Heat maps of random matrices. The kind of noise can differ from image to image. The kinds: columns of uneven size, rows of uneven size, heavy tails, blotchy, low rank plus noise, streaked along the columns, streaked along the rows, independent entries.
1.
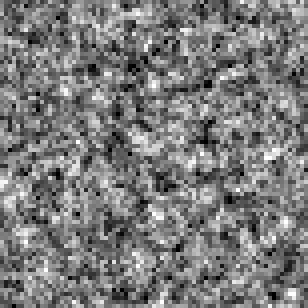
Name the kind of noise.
blotchy
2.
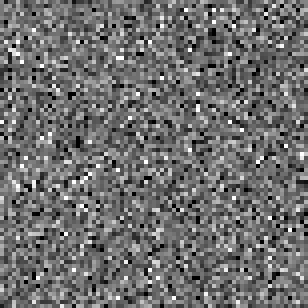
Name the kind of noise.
heavy tails
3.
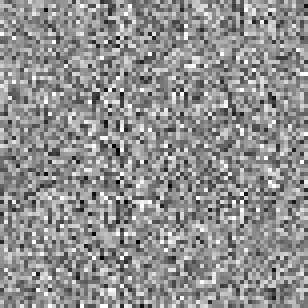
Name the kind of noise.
low rank plus noise
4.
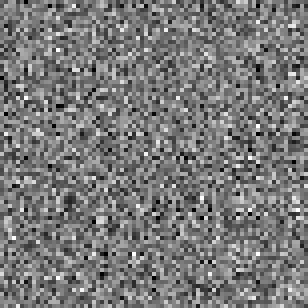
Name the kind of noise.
low rank plus noise
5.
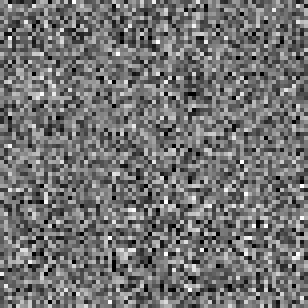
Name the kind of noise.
low rank plus noise
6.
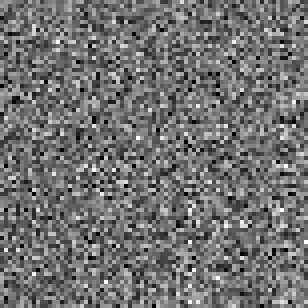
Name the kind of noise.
low rank plus noise
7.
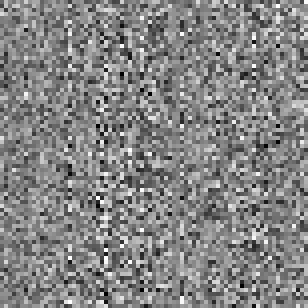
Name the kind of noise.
columns of uneven size
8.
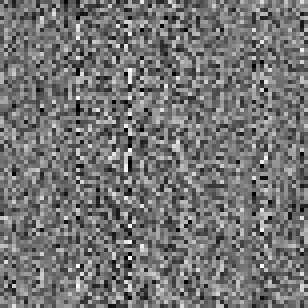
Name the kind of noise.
columns of uneven size
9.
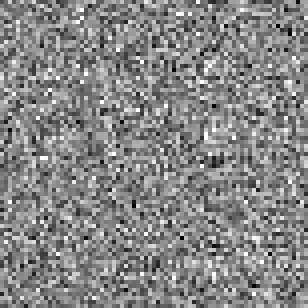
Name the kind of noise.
low rank plus noise
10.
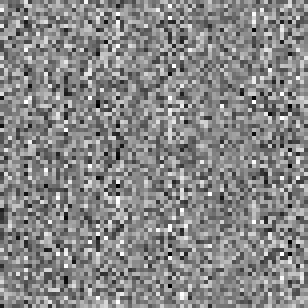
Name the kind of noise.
columns of uneven size
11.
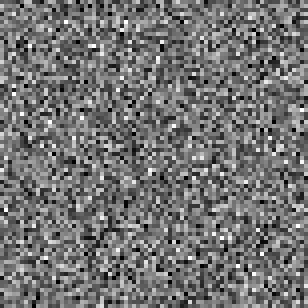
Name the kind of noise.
independent entries
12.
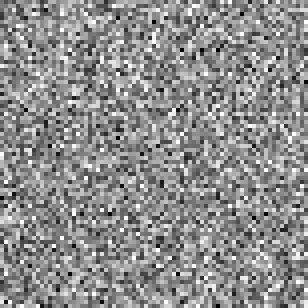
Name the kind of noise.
independent entries
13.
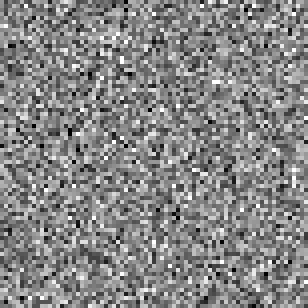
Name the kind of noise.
independent entries
